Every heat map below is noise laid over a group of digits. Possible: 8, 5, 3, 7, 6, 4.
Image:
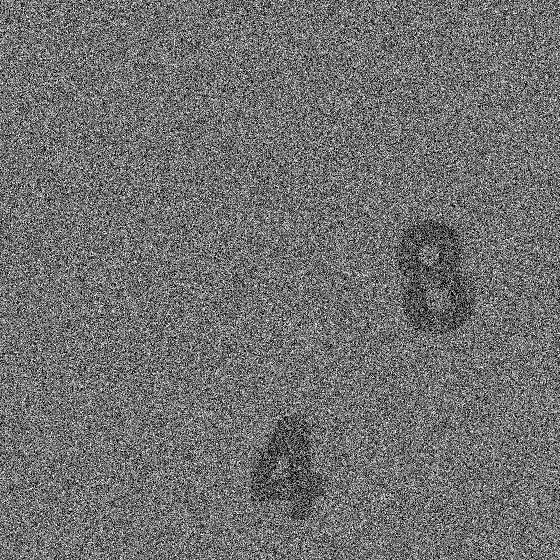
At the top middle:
nothing
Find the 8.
middle right
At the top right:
nothing
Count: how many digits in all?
2
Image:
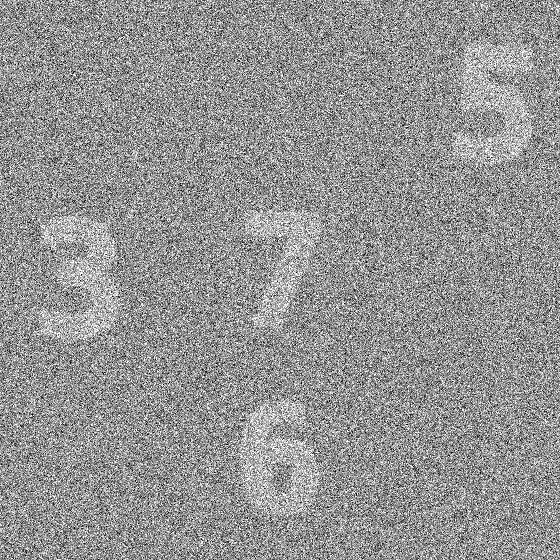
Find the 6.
bottom middle
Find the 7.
centre
